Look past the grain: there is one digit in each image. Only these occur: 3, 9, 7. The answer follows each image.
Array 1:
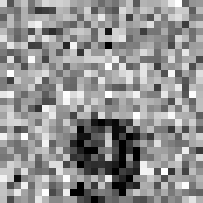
9
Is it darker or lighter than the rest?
darker
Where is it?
bottom middle
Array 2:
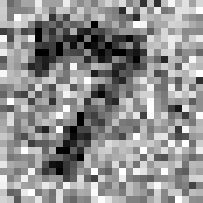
7
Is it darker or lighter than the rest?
darker
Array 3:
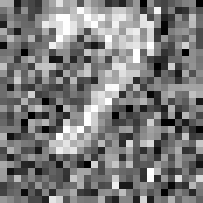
7
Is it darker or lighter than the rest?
lighter
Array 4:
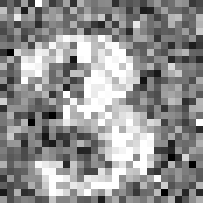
3
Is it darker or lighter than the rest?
lighter
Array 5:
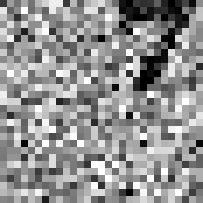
7
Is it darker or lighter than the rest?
darker
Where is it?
top right
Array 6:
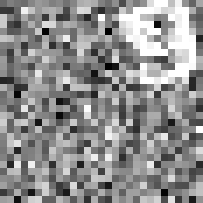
9
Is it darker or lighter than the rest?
lighter
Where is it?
top right
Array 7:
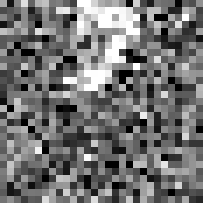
7
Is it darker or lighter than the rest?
lighter
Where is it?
top middle
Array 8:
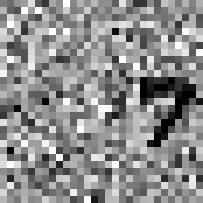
7
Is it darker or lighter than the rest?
darker
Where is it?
middle right
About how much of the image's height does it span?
a third
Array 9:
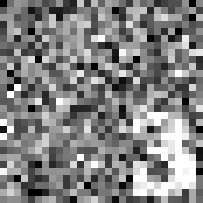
3
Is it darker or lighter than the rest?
lighter
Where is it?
bottom right
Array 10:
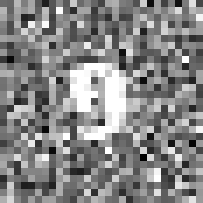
9
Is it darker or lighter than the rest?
lighter
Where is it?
centre
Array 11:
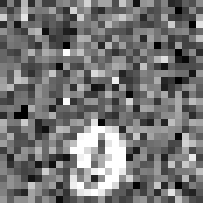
9
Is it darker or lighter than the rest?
lighter
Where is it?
bottom middle
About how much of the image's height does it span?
a third
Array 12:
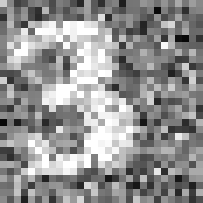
3
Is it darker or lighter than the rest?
lighter
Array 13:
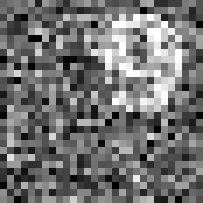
9
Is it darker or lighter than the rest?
lighter
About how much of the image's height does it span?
half
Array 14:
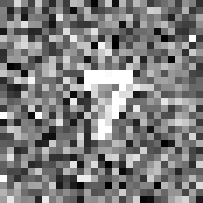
7
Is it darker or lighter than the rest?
lighter
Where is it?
centre
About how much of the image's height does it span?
a third
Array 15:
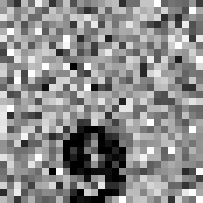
9
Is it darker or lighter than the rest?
darker
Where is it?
bottom middle
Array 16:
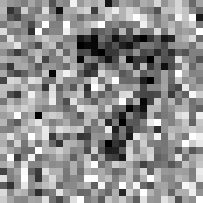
7
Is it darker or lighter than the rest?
darker
